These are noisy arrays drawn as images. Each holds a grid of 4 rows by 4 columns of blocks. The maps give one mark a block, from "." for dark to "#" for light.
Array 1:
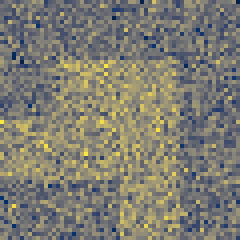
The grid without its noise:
. . . .
. # # .
# # # .
. . # .
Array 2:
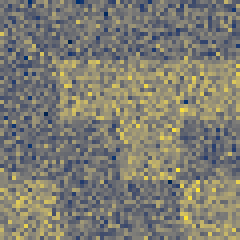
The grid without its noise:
. . . .
. # # #
. . # .
# . . #
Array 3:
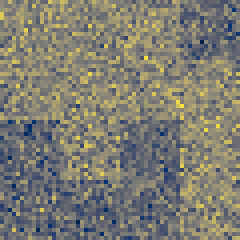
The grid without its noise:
# # # .
# # # #
. # . #
. . . #
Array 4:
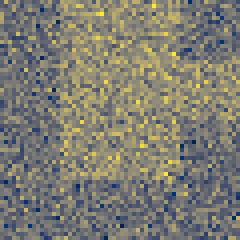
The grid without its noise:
. # # .
. # # #
. # # .
. . . .
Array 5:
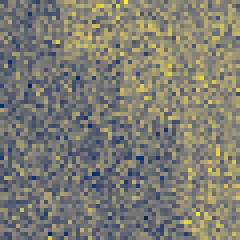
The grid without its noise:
. # # #
. . # #
. . . #
. . . #
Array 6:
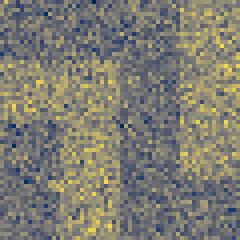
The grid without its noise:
. . . #
# # . #
. # . #
. # . .
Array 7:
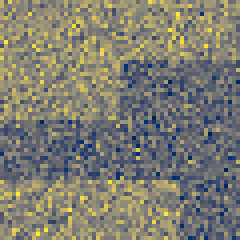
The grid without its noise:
# # # #
# # . .
. . . .
# # # .
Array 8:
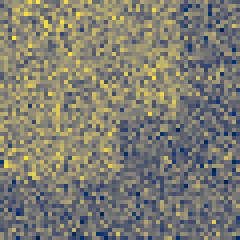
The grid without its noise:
# # # .
# # # .
# # . .
. . . .
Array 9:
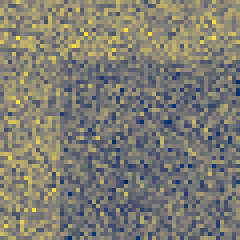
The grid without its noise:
# # # #
# . . .
# . . .
# . . .
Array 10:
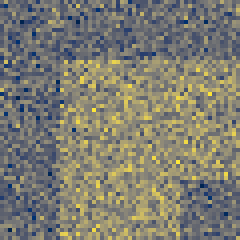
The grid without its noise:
. . . .
. # # #
. # # #
. # # .
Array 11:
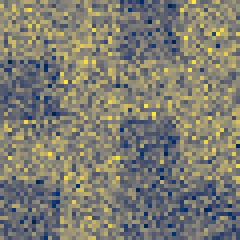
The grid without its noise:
# # . #
. # # #
# # . #
. # . .
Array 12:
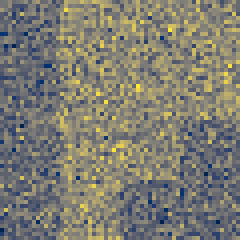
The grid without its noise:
. # # #
. # # #
. # # .
. # . .
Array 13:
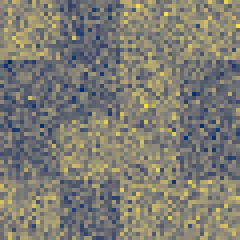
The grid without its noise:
# . # #
. . # .
. # # .
# . # #
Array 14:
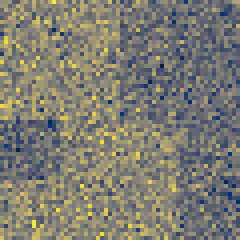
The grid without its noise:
# # . .
# # . .
. # # .
# # # .
